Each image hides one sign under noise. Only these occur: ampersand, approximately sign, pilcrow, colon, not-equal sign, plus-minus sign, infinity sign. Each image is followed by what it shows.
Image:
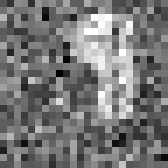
pilcrow
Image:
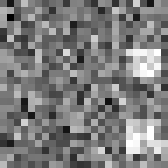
colon
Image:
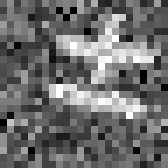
plus-minus sign
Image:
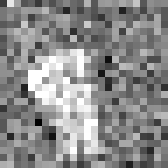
pilcrow
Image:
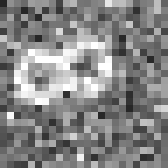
infinity sign
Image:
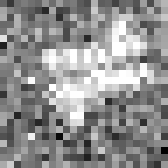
not-equal sign
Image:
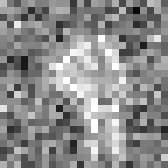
pilcrow
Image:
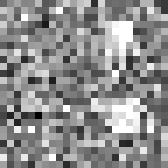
colon
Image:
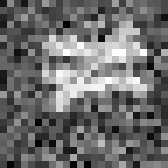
not-equal sign
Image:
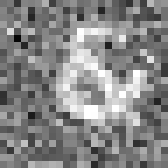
ampersand
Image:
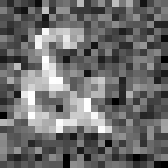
ampersand
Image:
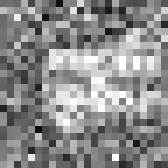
not-equal sign
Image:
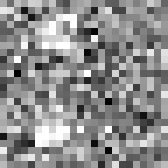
colon
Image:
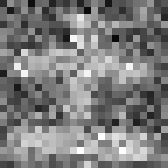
plus-minus sign
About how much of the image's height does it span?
nearly all
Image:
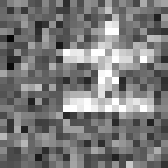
plus-minus sign
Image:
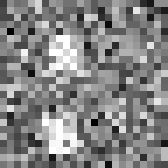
colon
